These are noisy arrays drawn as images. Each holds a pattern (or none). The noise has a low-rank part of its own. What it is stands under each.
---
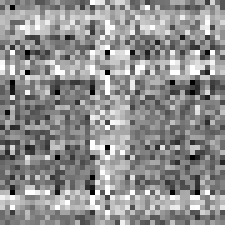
bands of rows crossing bands of columns
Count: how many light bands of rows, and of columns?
3 and 1
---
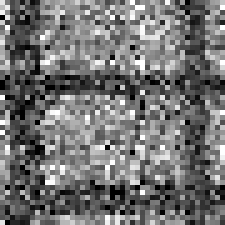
bands of rows crossing bands of columns
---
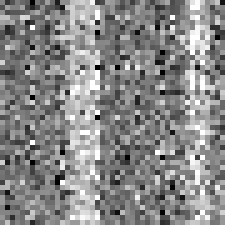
bands of columns
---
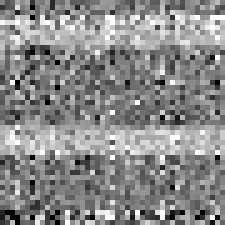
bands of rows
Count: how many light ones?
2
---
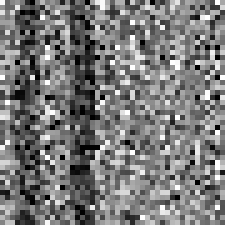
bands of columns
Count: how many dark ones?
2
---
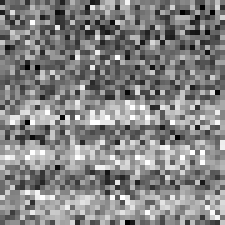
bands of rows
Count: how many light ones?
3
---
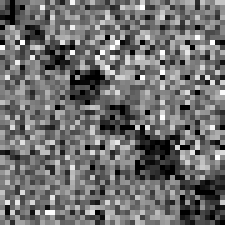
blocks along the diagonal
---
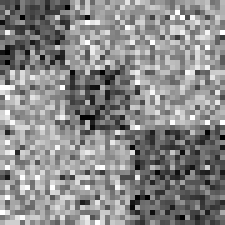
blocks along the diagonal
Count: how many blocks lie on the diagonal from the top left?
3
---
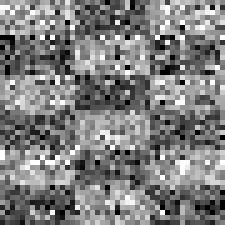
a checkerboard
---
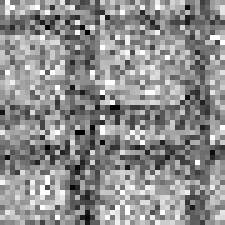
bands of rows crossing bands of columns
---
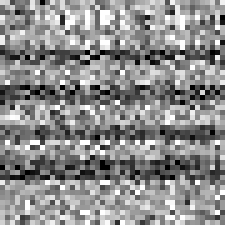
bands of rows
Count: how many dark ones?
4
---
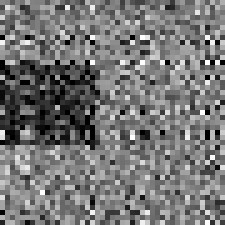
one block
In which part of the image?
middle left
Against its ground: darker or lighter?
darker
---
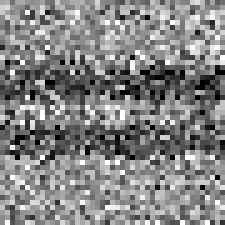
bands of rows
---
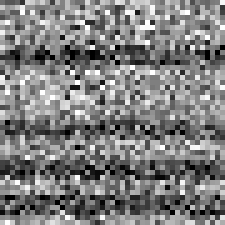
bands of rows
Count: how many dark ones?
4
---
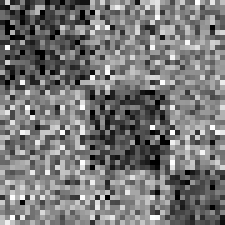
blocks along the diagonal
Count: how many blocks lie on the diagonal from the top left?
3
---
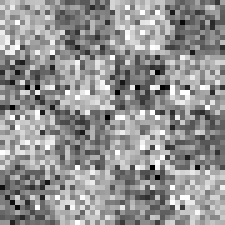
a checkerboard
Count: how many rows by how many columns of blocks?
4 by 4
